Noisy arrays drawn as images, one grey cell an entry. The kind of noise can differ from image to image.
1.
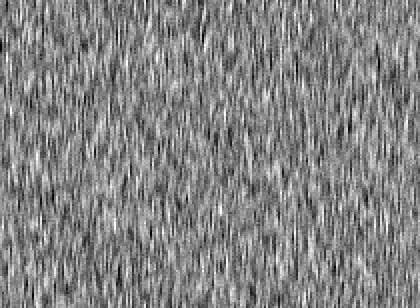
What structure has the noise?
streaked along the columns
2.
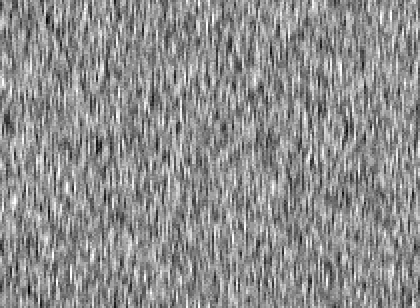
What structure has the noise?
streaked along the columns
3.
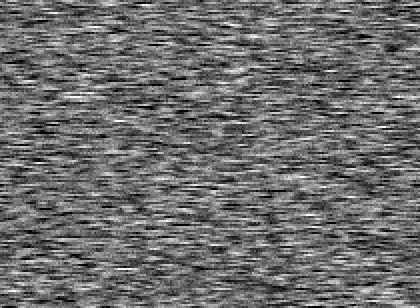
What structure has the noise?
streaked along the rows
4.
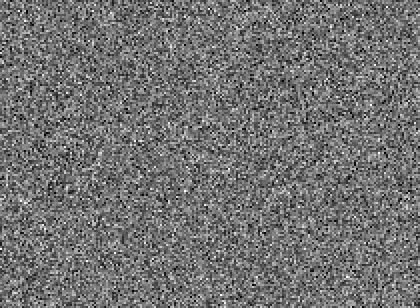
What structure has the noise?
independent entries
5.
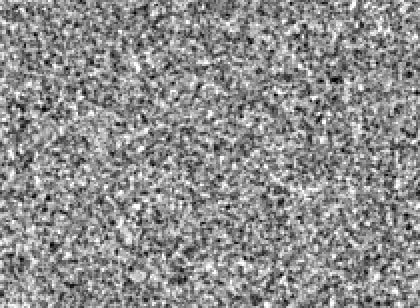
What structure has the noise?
blotchy
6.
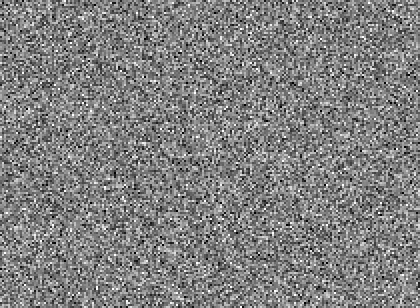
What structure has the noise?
independent entries
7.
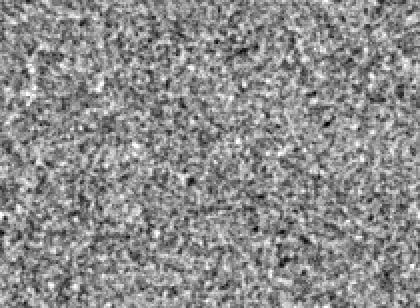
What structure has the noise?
blotchy
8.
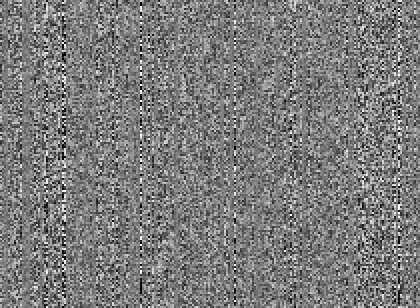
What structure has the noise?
columns of uneven size
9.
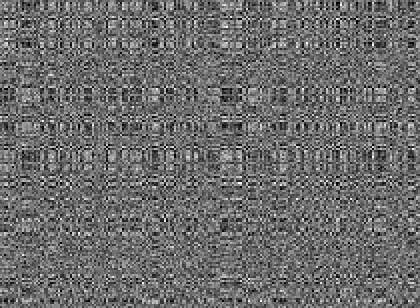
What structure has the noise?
low rank plus noise
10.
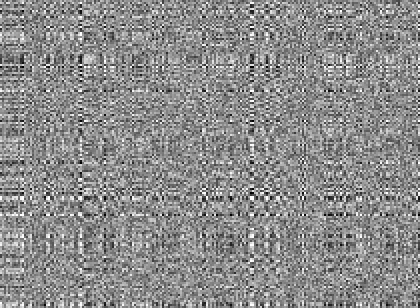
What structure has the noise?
low rank plus noise
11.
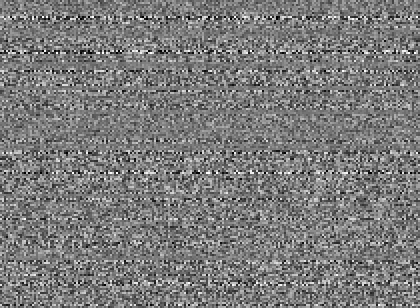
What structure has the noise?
rows of uneven size
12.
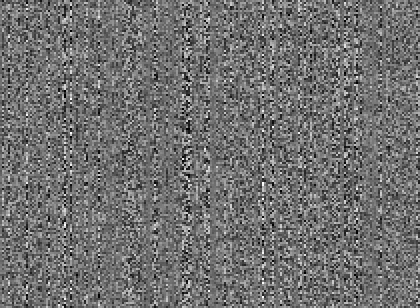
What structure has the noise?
columns of uneven size
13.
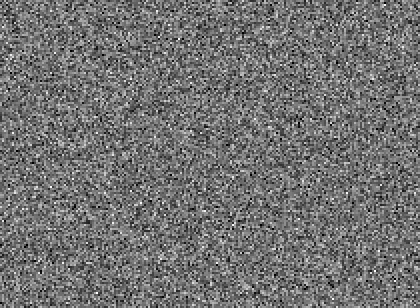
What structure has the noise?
independent entries
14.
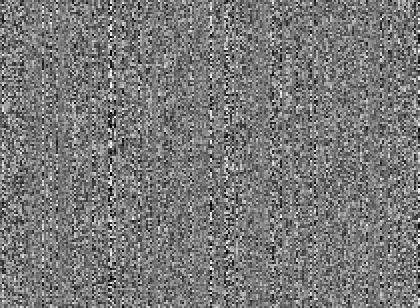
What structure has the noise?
columns of uneven size
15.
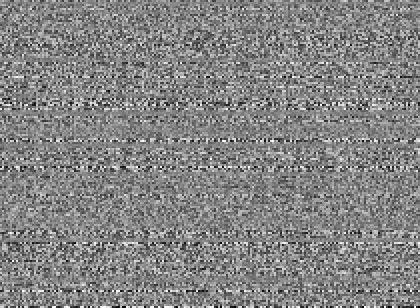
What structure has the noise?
rows of uneven size
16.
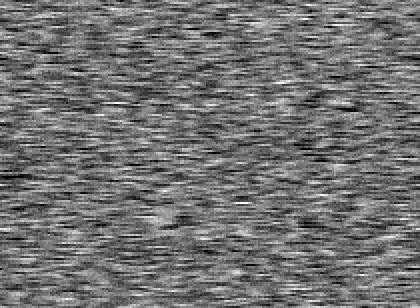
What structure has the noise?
streaked along the rows
